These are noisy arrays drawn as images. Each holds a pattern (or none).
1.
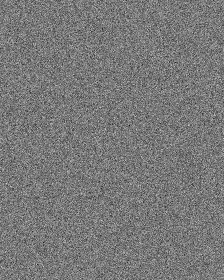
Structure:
only noise
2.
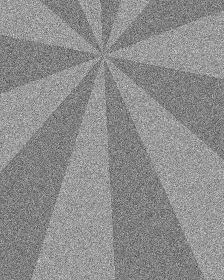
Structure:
spokes from one point
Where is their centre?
top middle
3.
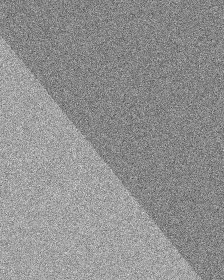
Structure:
a sharp edge
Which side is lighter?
bottom left
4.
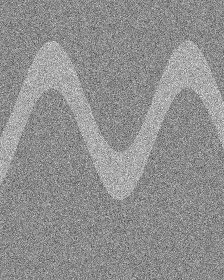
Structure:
a wavy band
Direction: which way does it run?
left to right
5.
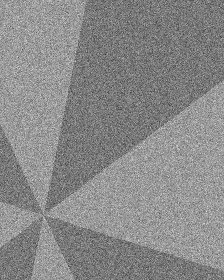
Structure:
spokes from one point
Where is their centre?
bottom left
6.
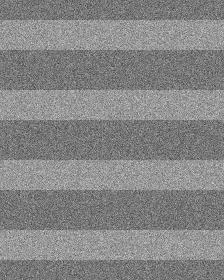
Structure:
horizontal stripes
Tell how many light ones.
4
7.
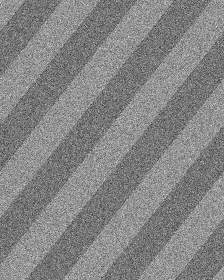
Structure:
diagonal stripes
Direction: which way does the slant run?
bottom left to top right
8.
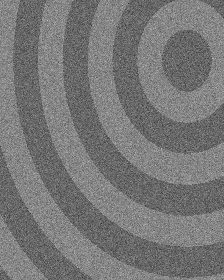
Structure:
rings round one point
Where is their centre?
top right
